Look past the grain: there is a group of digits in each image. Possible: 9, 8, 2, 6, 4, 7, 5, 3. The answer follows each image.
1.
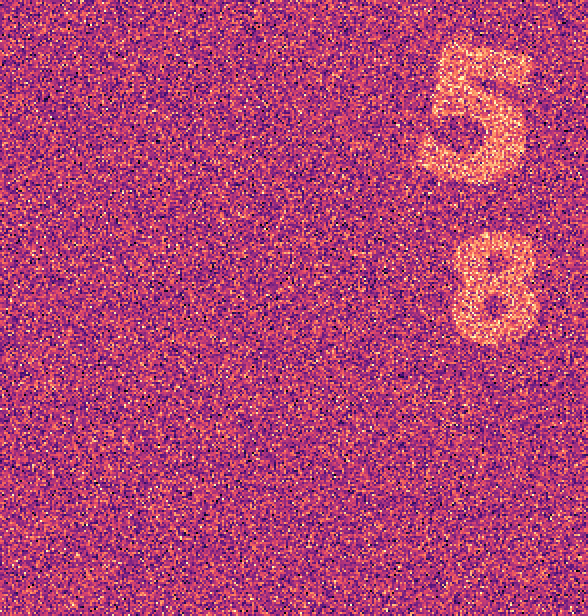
top right: light 5; middle right: light 8
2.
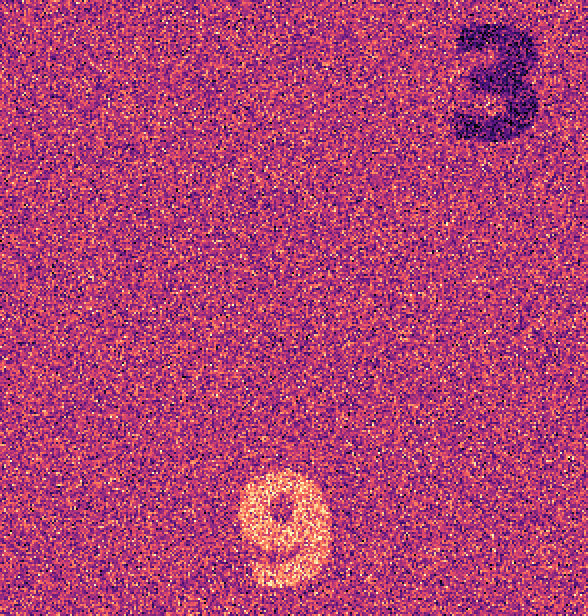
top right: dark 3; bottom middle: light 9
